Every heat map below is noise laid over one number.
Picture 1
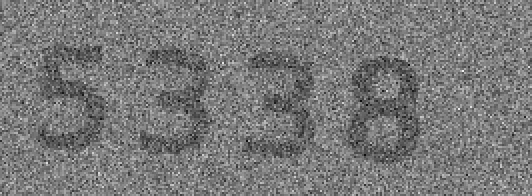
5338
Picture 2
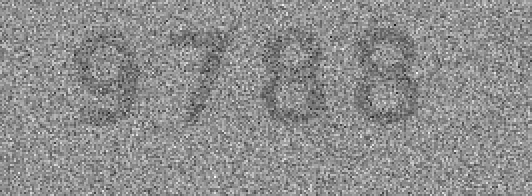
9788
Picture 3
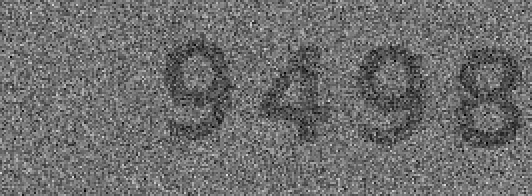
9498
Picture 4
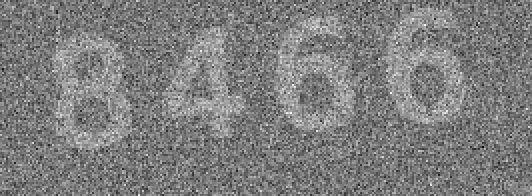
8466
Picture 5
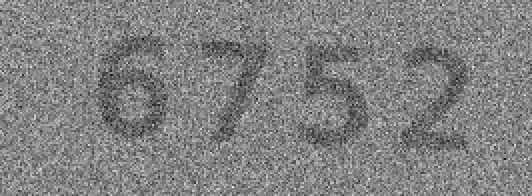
6752
